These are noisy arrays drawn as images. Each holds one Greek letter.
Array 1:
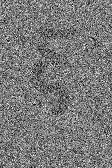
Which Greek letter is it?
xi
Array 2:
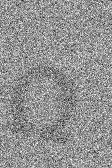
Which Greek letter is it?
omega
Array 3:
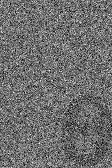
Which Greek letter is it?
theta
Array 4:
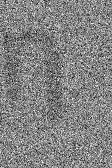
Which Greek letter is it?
eta
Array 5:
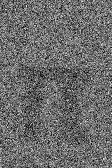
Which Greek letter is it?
pi
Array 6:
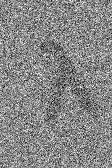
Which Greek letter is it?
lambda
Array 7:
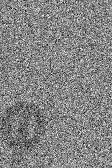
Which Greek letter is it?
phi
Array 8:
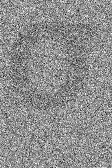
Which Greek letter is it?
sigma
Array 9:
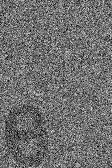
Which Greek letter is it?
theta
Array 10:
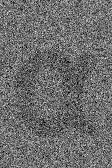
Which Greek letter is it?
alpha
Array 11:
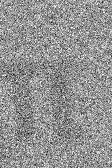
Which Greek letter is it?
pi
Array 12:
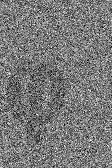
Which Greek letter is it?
phi
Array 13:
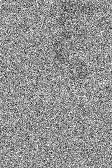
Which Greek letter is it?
xi
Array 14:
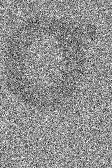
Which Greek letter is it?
sigma
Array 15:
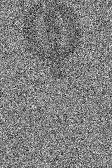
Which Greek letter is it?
phi
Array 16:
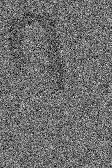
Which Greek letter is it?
eta
